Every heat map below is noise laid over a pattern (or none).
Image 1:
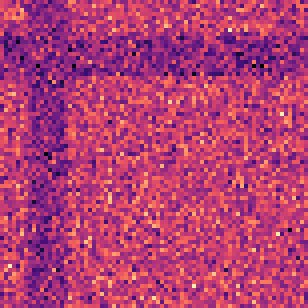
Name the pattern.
bands of rows crossing bands of columns
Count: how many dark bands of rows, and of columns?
1 and 1
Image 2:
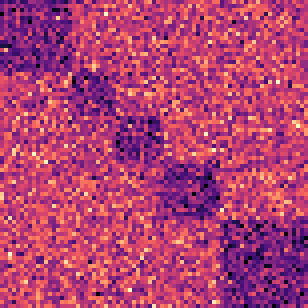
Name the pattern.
blocks along the diagonal
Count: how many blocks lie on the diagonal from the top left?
5
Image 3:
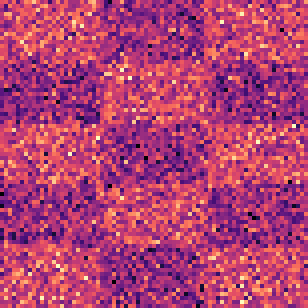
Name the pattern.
a checkerboard
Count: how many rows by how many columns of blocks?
5 by 3
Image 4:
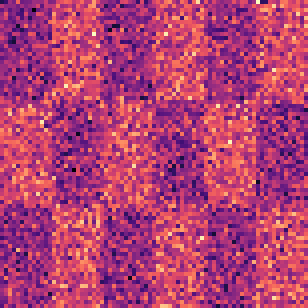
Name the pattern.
a checkerboard
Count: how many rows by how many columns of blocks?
3 by 6
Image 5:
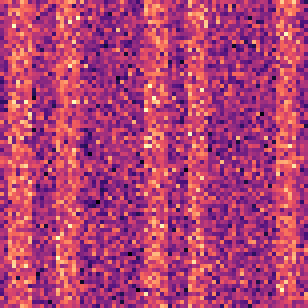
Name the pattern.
bands of columns
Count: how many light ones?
5
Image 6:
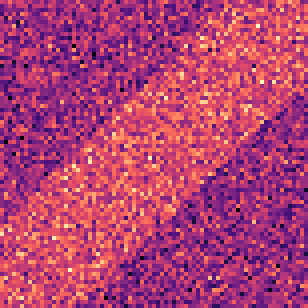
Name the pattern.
a diagonal band
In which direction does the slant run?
bottom left to top right
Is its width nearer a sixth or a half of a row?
a half
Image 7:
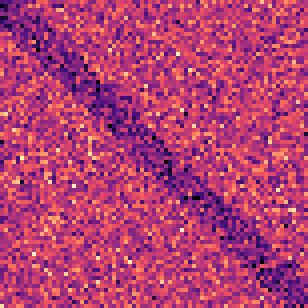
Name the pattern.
a diagonal band
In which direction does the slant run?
top left to bottom right
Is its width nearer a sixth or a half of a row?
a sixth
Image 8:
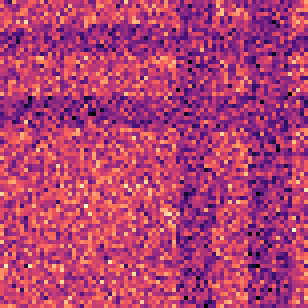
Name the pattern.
bands of rows crossing bands of columns
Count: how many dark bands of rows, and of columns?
2 and 2
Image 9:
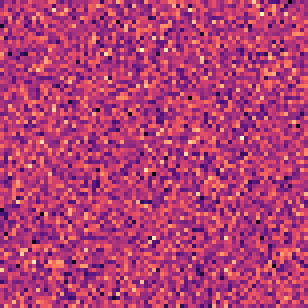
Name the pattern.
only noise
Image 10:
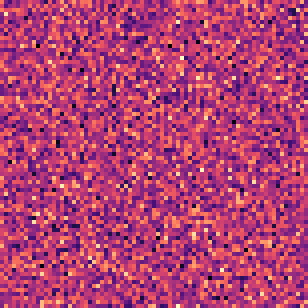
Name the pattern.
only noise
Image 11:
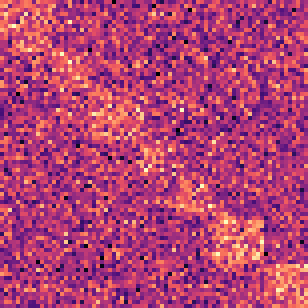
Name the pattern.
blocks along the diagonal
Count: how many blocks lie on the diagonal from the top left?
7
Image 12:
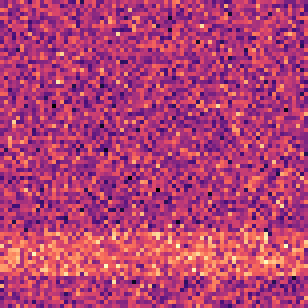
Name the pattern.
one band of rows
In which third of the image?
bottom
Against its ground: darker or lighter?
lighter
